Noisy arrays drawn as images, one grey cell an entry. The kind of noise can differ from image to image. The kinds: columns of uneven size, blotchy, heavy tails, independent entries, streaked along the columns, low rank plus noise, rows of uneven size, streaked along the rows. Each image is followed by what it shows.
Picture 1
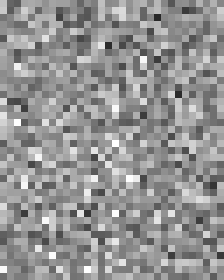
independent entries
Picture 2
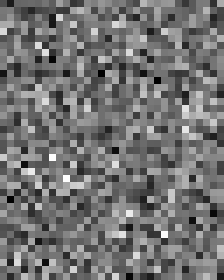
independent entries
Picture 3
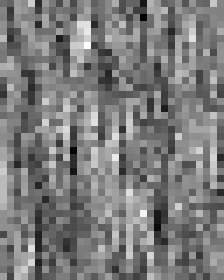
streaked along the columns
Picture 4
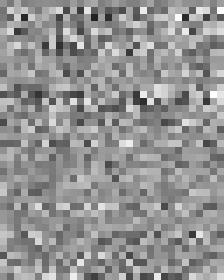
rows of uneven size
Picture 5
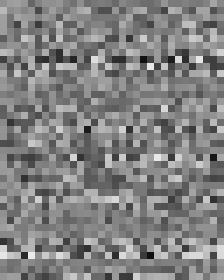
rows of uneven size
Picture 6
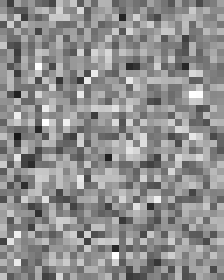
low rank plus noise
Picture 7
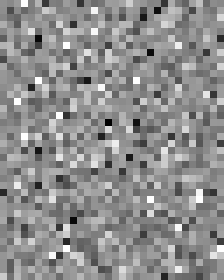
heavy tails
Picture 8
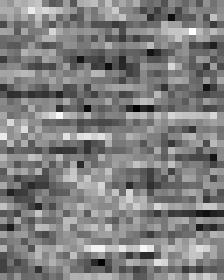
streaked along the rows
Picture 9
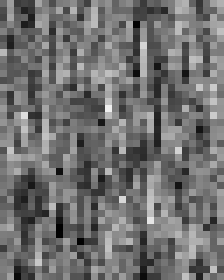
streaked along the columns
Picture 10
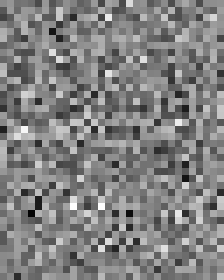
low rank plus noise
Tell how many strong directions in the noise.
three or four
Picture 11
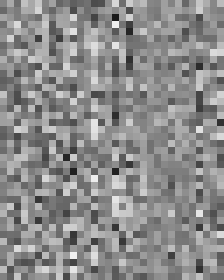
columns of uneven size
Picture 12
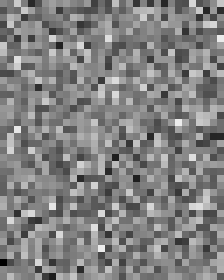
independent entries
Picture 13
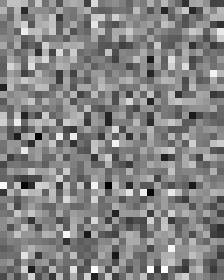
low rank plus noise
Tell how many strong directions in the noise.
three or four
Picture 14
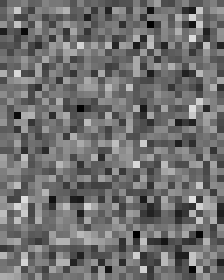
low rank plus noise
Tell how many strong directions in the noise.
three or four
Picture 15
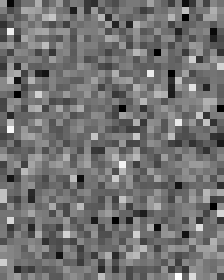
heavy tails
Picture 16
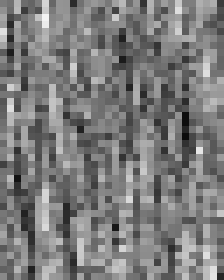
streaked along the columns
